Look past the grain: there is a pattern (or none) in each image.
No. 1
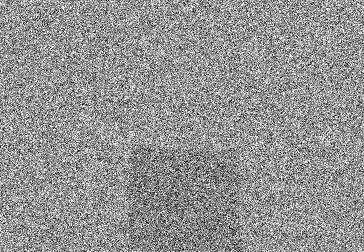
one block
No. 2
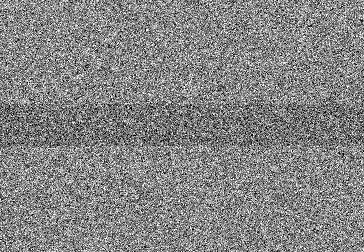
one band of rows
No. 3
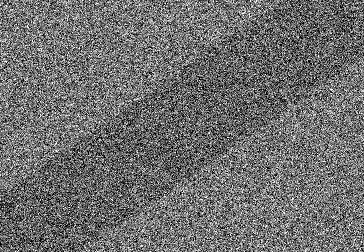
a diagonal band
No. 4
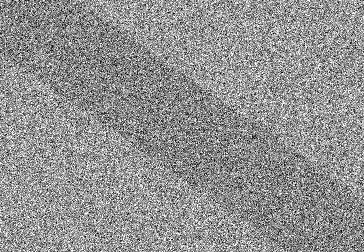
a diagonal band
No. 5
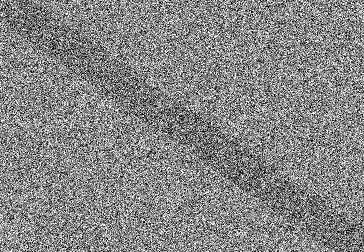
a diagonal band
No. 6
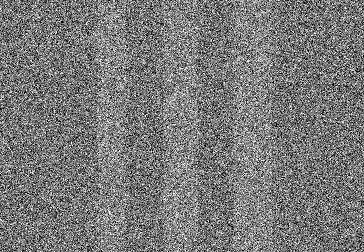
bands of columns
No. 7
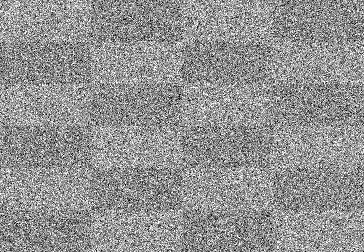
a checkerboard
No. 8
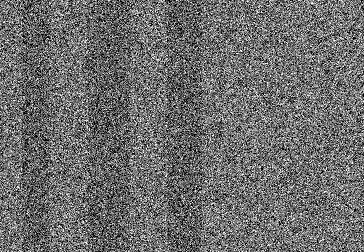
bands of columns
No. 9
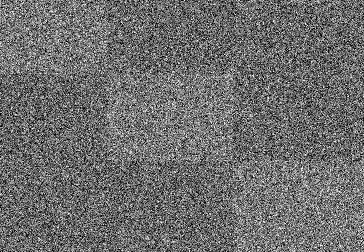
blocks along the diagonal
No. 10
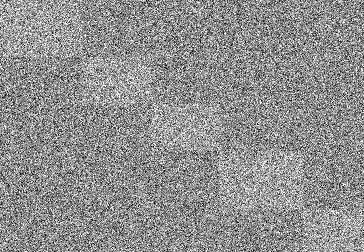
blocks along the diagonal
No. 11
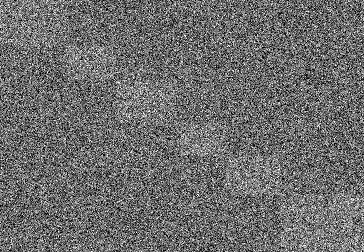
blocks along the diagonal
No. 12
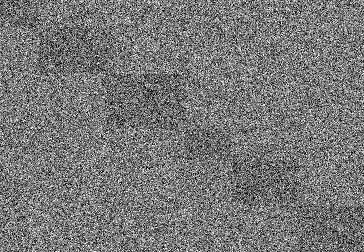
blocks along the diagonal
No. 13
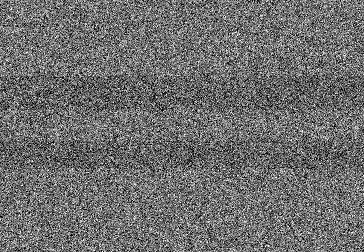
bands of rows
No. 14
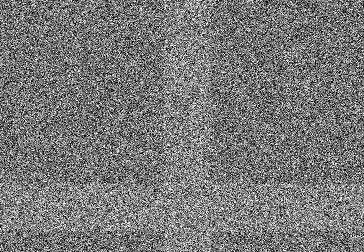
bands of rows crossing bands of columns
